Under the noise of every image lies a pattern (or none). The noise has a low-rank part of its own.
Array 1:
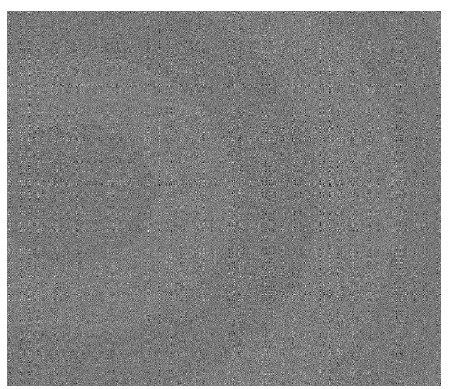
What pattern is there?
rings round one point
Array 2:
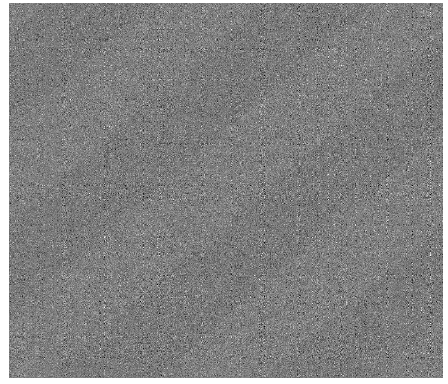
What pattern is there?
diagonal stripes
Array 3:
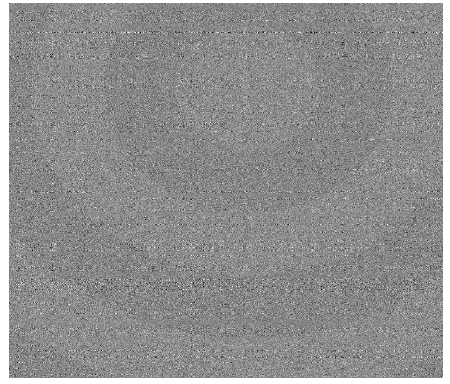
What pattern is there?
rings round one point
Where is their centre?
top middle
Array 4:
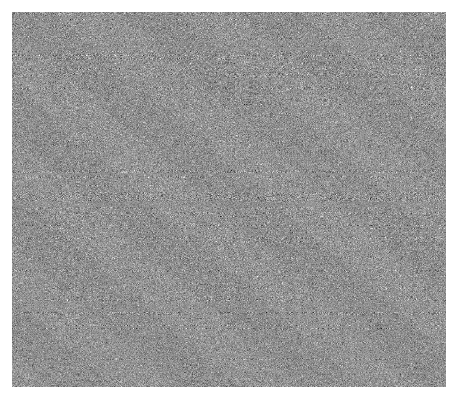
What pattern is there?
diagonal stripes
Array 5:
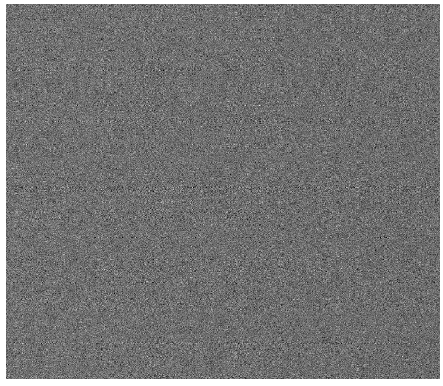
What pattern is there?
a smooth slope
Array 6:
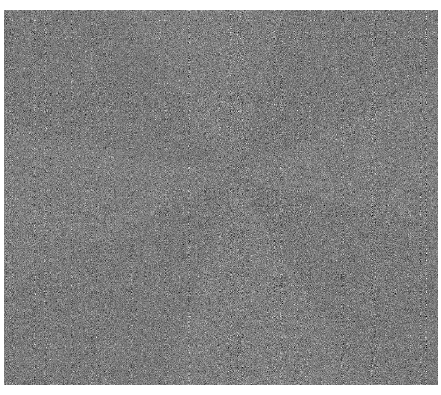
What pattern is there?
spokes from one point
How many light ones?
4
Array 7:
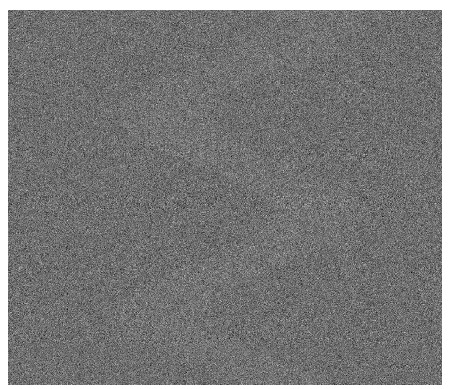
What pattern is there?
a wavy band
